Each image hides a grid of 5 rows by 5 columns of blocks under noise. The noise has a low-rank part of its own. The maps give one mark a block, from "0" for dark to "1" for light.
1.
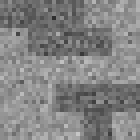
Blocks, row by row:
0 0 0 1 1
1 0 0 0 1
1 1 1 1 1
1 1 0 0 0
1 1 1 0 1
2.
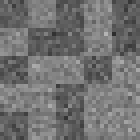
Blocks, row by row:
0 1 0 1 0
1 0 0 1 0
0 1 1 0 1
1 1 0 1 1
0 1 0 1 1
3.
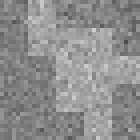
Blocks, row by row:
0 1 0 0 0
0 1 1 1 0
0 0 1 1 1
0 0 1 1 0
0 0 0 1 0
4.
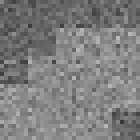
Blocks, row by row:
0 0 0 0 0
0 0 1 1 1
0 1 1 1 1
1 1 1 1 1
1 1 1 1 0
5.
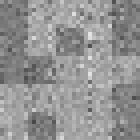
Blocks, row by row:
0 1 1 1 0
0 1 0 1 0
0 0 1 1 1
1 1 1 1 0
1 0 1 1 0
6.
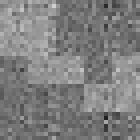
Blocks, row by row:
1 1 0 0 0
1 1 0 0 0
0 1 1 0 1
0 0 0 1 1
0 0 0 0 0
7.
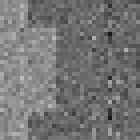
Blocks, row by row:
1 0 0 0 0
1 1 0 0 0
1 1 0 0 0
1 1 0 0 0
1 0 0 0 0
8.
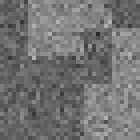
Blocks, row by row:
0 1 1 1 0
0 1 1 0 1
0 0 0 0 1
0 0 0 1 1
0 0 0 1 1
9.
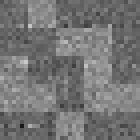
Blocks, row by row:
0 1 0 0 0
0 0 1 1 0
1 0 0 1 0
1 1 0 1 1
0 0 1 0 0
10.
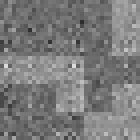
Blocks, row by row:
0 0 0 0 1
0 0 0 0 1
1 1 1 0 0
0 0 1 0 1
0 0 0 1 1
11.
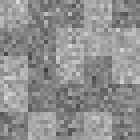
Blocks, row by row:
1 0 0 1 0
0 0 1 1 1
1 0 1 0 1
1 0 0 0 0
0 1 0 1 0
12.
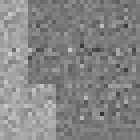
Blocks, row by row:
1 0 0 0 0
1 0 0 0 0
1 0 0 0 0
1 1 0 0 0
1 1 0 0 0
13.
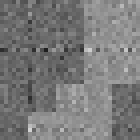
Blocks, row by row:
0 0 0 1 1
0 0 0 1 1
0 0 0 1 1
0 0 1 1 0
0 1 1 1 0
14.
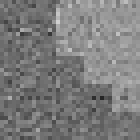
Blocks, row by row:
0 0 1 1 1
0 0 1 1 1
0 0 0 1 1
0 0 0 0 1
0 0 0 0 0
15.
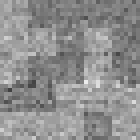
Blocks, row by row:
1 0 0 0 0
1 1 0 1 0
1 0 0 1 0
0 0 1 1 1
1 1 1 0 1
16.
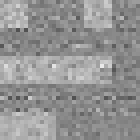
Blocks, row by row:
1 0 0 1 0
0 0 0 0 0
1 1 1 1 0
0 0 0 0 0
1 1 0 0 0
